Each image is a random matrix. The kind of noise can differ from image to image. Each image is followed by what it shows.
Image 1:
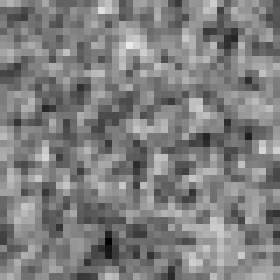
blotchy
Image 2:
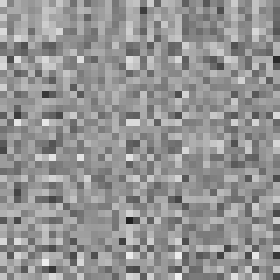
low rank plus noise
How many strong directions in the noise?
one
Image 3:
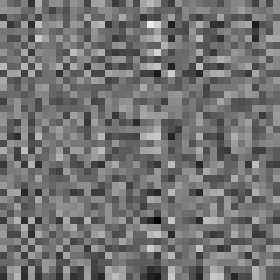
low rank plus noise
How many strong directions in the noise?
one
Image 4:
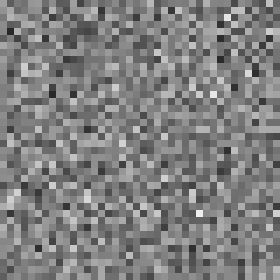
low rank plus noise
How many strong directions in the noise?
five to eight
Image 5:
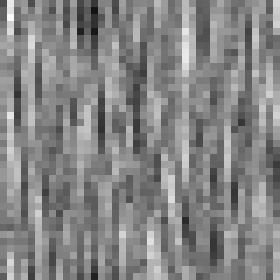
streaked along the columns
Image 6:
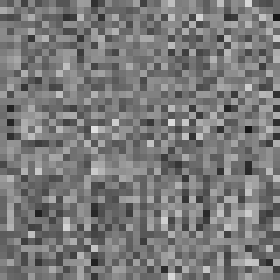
low rank plus noise
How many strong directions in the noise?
two
